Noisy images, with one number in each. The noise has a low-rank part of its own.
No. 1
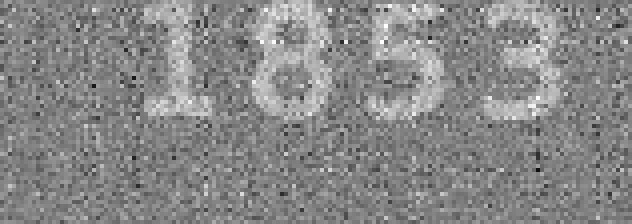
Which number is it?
1853
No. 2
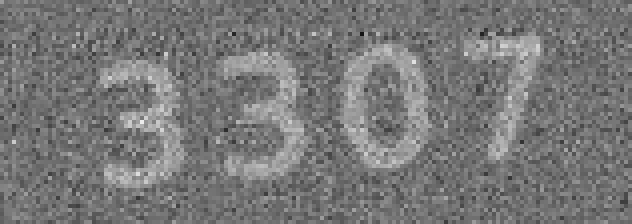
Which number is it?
3307
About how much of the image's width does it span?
two thirds
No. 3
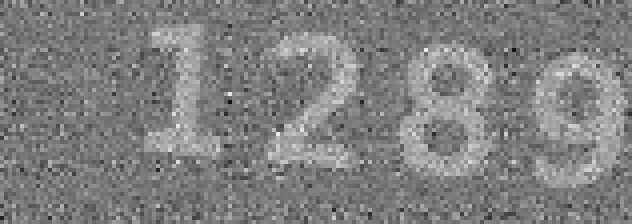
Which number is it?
1289
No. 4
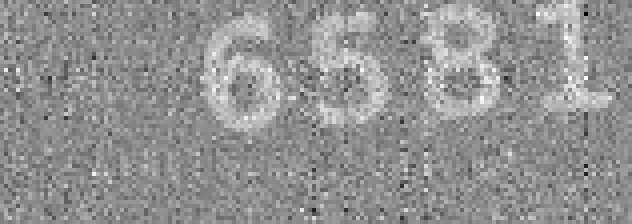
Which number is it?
6581
